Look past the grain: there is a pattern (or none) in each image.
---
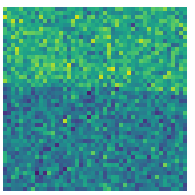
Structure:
a sharp edge
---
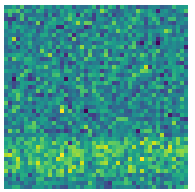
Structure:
one horizontal stripe
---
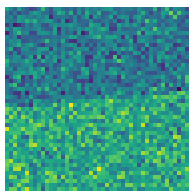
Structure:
a sharp edge
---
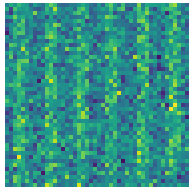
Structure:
vertical stripes
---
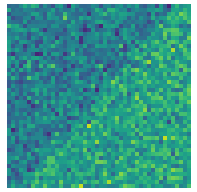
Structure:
a sharp edge
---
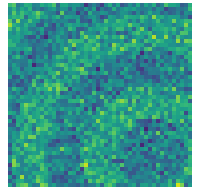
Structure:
rings round one point
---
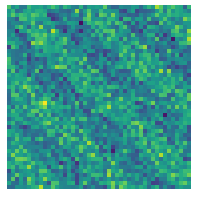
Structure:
diagonal stripes
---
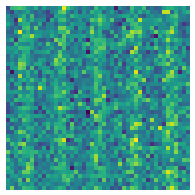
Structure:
vertical stripes
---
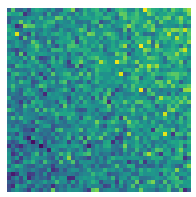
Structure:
a smooth slope
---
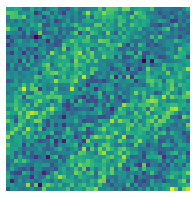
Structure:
diagonal stripes
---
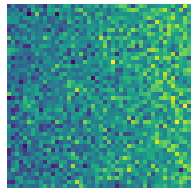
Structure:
a smooth slope
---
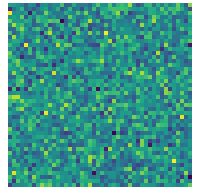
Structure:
only noise
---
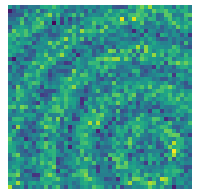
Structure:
rings round one point
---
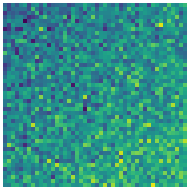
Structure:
a smooth slope
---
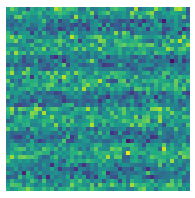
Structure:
horizontal stripes
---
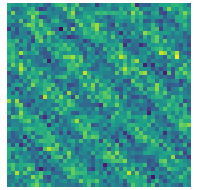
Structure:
diagonal stripes
